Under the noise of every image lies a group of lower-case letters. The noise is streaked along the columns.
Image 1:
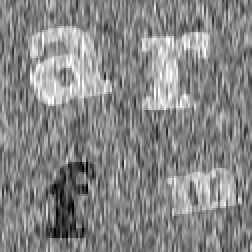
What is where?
top left: light a; top right: light r; bottom left: dark f; bottom right: light m
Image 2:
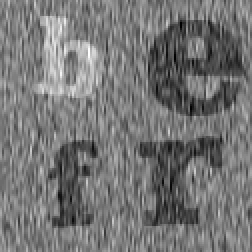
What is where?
top left: light b; top right: dark e; bottom left: dark f; bottom right: dark r
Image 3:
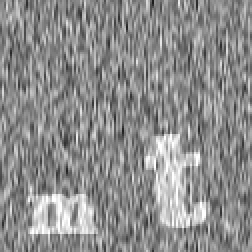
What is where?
bottom left: light m; bottom right: light t
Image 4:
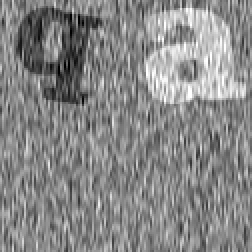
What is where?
top left: dark q; top right: light a
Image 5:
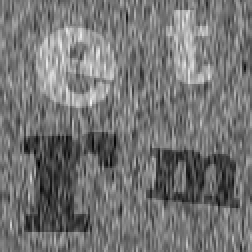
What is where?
top left: light e; top right: light t; bottom left: dark r; bottom right: dark m
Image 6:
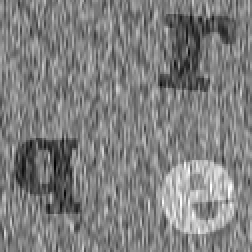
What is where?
top right: dark r; bottom left: dark q; bottom right: light e
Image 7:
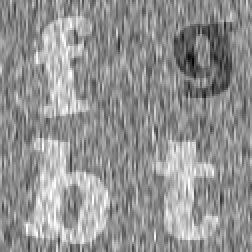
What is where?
top left: light f; top right: dark g; bottom left: light b; bottom right: light t
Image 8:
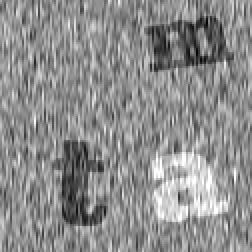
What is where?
top right: dark m; bottom left: dark t; bottom right: light a
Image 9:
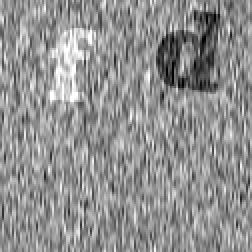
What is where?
top left: light f; top right: dark d
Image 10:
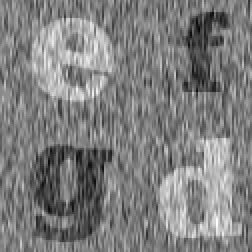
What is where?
top left: light e; top right: dark f; bottom left: dark g; bottom right: light d
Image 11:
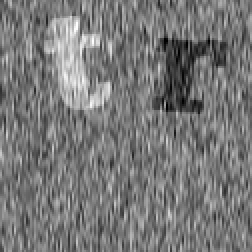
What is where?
top left: light t; top right: dark r
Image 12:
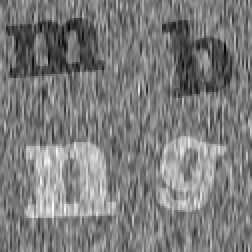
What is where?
top left: dark m; top right: dark b; bottom left: light n; bottom right: light g
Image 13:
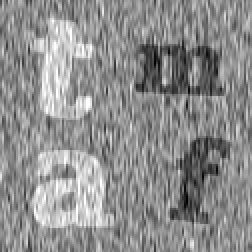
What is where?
top left: light t; top right: dark m; bottom left: light a; bottom right: dark f
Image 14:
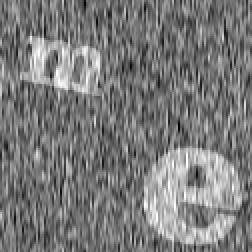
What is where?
top left: light m; bottom right: light e
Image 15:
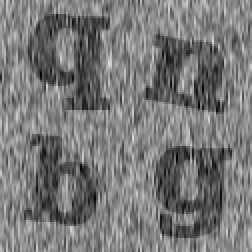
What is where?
top left: dark q; top right: dark n; bottom left: dark b; bottom right: dark g
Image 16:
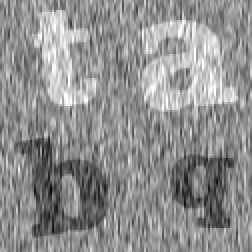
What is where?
top left: light t; top right: light a; bottom left: dark b; bottom right: dark q
